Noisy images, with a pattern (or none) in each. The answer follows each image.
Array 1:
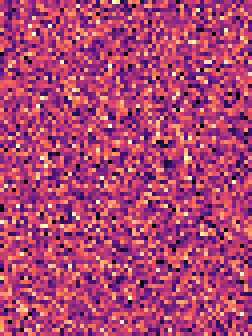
only noise
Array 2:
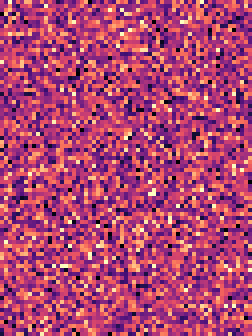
only noise
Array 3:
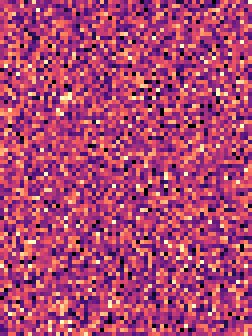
only noise
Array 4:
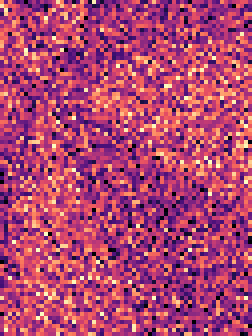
spokes from one point
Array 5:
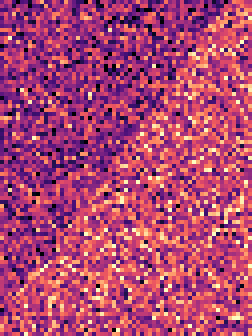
a sharp edge
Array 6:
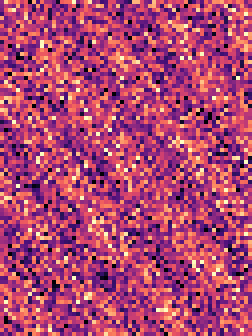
diagonal stripes
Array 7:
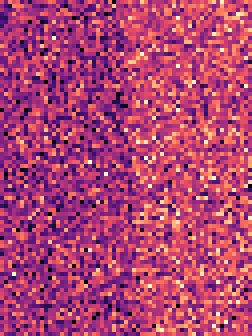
a sharp edge
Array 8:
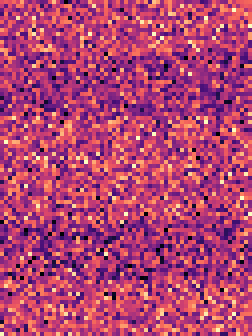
horizontal stripes
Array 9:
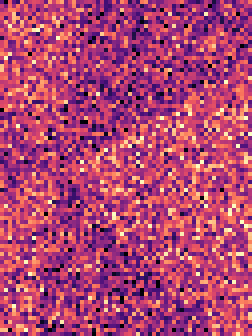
spokes from one point
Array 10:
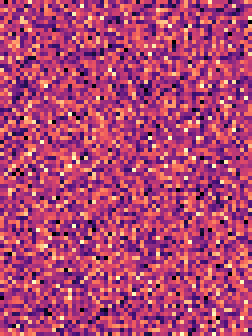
only noise
